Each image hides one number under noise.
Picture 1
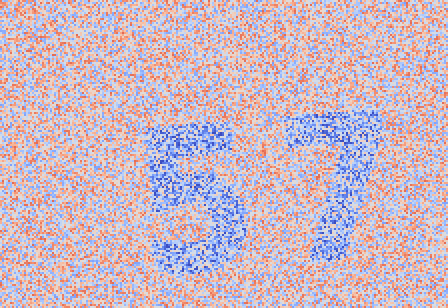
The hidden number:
57
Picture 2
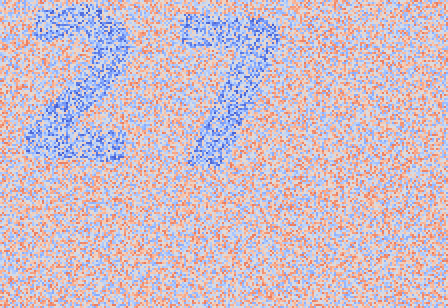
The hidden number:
27
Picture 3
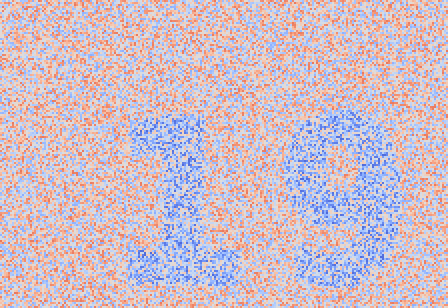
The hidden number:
19
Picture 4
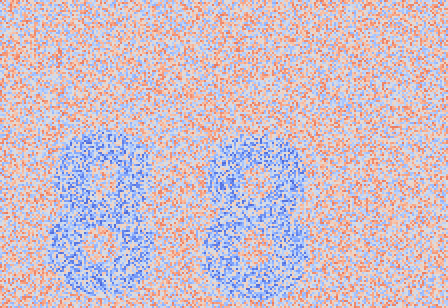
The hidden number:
88
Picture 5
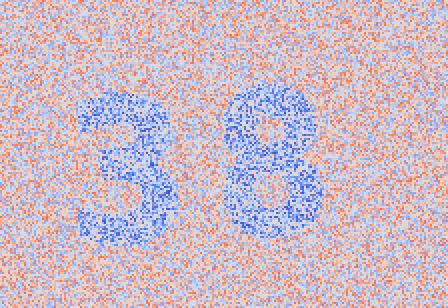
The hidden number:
38
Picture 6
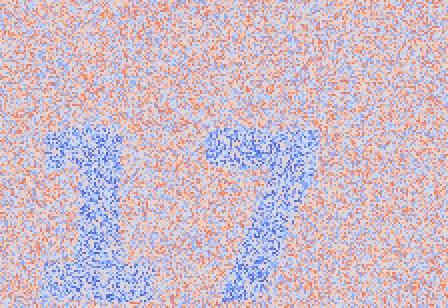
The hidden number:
17
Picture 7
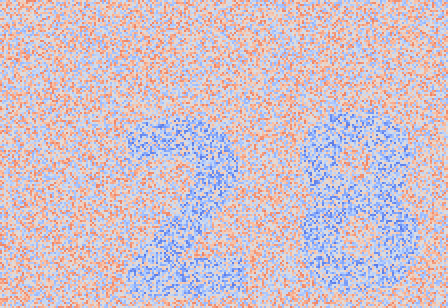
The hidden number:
28
